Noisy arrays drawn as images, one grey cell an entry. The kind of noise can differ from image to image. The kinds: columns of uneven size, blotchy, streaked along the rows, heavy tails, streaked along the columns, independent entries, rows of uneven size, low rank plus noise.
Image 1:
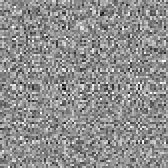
low rank plus noise
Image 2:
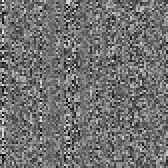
columns of uneven size
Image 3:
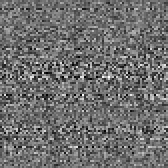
rows of uneven size
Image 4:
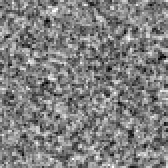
blotchy
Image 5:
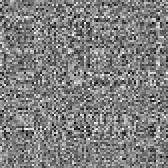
low rank plus noise
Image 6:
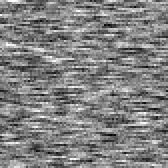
streaked along the rows
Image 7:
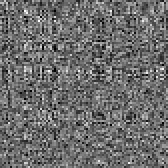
low rank plus noise
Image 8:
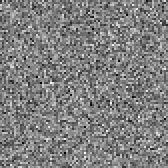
independent entries
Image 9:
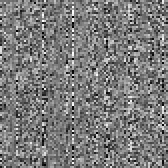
columns of uneven size
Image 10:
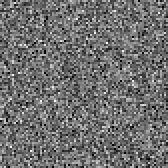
independent entries
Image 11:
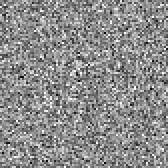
independent entries
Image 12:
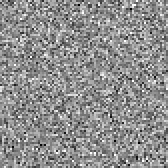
independent entries
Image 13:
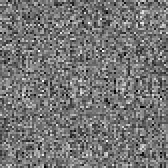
low rank plus noise
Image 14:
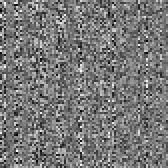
columns of uneven size
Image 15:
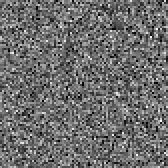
independent entries
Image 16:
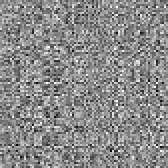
low rank plus noise
